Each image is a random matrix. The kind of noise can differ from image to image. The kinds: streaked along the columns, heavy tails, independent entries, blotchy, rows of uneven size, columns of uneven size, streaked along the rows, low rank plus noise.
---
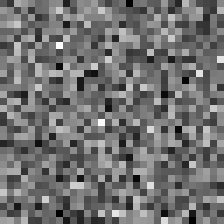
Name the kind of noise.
independent entries
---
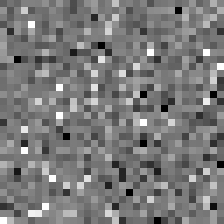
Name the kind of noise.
heavy tails
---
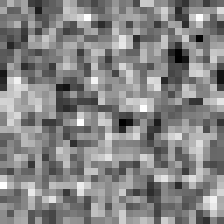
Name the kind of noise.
blotchy
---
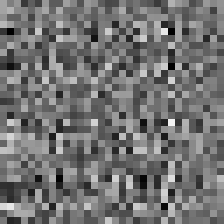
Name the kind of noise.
low rank plus noise
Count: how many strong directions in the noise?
two
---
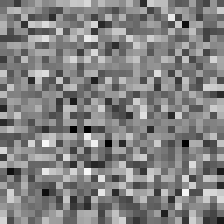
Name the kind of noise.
low rank plus noise
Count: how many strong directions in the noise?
three or four
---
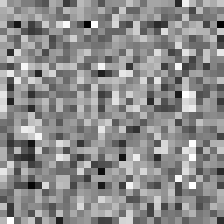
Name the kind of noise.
low rank plus noise
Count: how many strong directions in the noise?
three or four
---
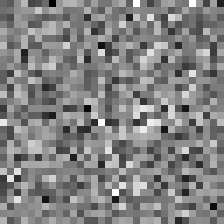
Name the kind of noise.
low rank plus noise
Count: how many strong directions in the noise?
five to eight
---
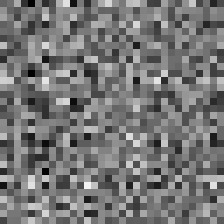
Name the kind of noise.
low rank plus noise
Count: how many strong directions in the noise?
two
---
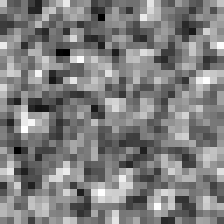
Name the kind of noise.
blotchy
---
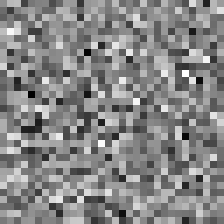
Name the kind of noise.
independent entries
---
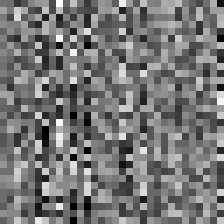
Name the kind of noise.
columns of uneven size
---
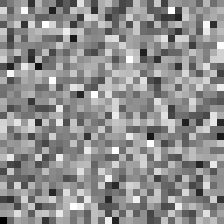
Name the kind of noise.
independent entries
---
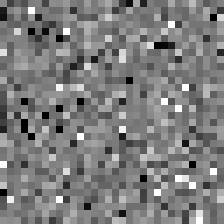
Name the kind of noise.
heavy tails
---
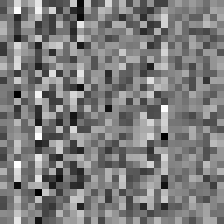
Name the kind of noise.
columns of uneven size
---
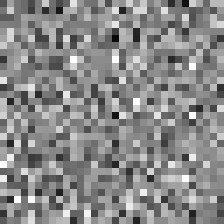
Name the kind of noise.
low rank plus noise
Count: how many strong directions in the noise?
five to eight
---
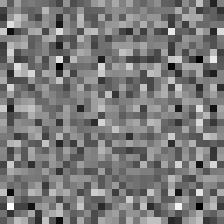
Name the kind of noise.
low rank plus noise
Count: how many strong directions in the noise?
two
